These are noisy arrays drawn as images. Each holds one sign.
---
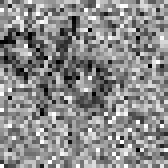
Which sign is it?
percent sign
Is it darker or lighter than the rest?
darker
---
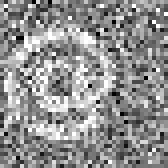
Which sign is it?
at sign
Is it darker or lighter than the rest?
lighter
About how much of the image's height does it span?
two thirds
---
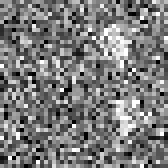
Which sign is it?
colon
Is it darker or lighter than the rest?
lighter
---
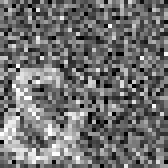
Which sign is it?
ampersand
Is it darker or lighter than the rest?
lighter
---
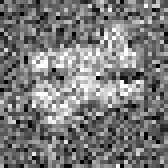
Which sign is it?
not-equal sign
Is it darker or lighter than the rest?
lighter
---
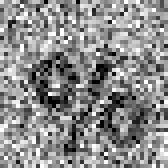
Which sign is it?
percent sign
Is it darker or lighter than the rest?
darker
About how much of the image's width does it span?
two thirds
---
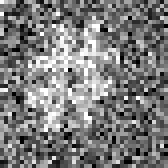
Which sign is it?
hash sign
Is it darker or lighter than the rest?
lighter
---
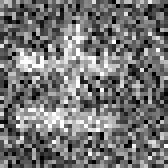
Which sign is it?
plus-minus sign
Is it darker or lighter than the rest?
lighter
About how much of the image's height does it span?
two thirds
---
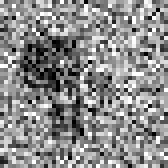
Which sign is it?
pilcrow
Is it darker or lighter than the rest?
darker
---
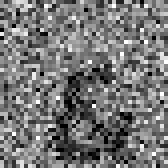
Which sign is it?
ampersand
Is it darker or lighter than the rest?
darker
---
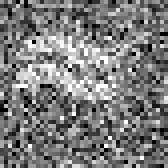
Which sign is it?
approximately sign
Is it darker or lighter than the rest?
lighter
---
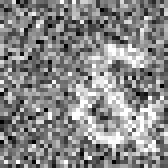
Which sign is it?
ampersand
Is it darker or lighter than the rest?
lighter
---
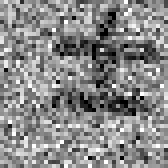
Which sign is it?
plus-minus sign
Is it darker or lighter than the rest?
darker
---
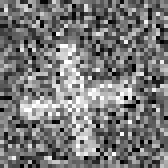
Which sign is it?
plus sign
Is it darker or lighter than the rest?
lighter
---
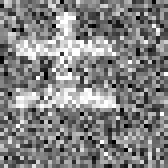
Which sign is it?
plus-minus sign
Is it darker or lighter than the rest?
lighter
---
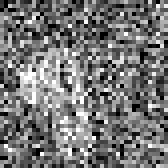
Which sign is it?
pilcrow
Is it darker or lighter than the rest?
lighter
